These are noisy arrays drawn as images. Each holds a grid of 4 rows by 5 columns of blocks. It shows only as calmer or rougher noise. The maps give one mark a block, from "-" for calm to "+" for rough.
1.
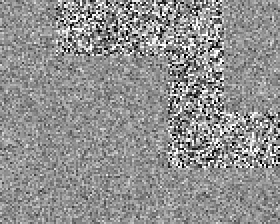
-+++-
---+-
---++
-----
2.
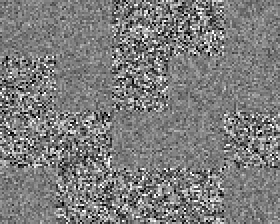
--++-
+-+--
++--+
-+++-
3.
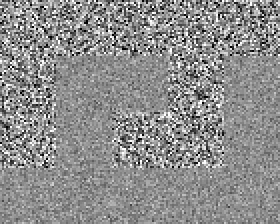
+++++
+--+-
+-++-
-----
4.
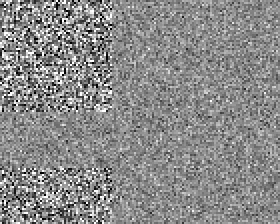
++---
++---
-----
++---
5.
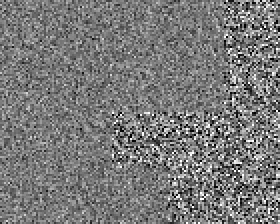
----+
----+
--+++
---++
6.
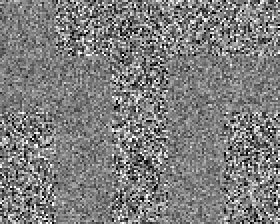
-++++
--+--
+-+-+
+-+-+
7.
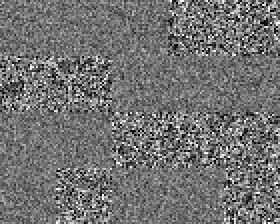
---++
++---
--+++
-+--+
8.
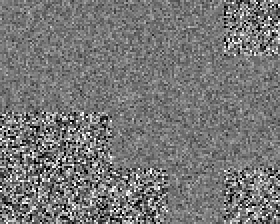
----+
-----
++---
+++-+
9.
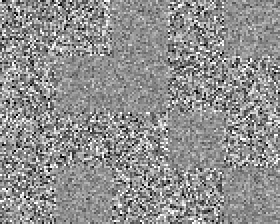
++-+-
+--++
+++-+
+-++-
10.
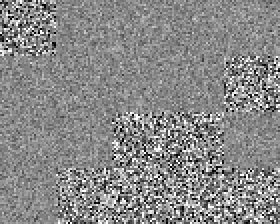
+----
----+
--++-
-++++
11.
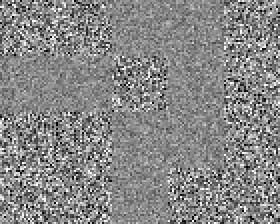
++--+
--+-+
++--+
++-++
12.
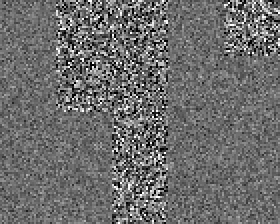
-++-+
-++--
--+--
--+--
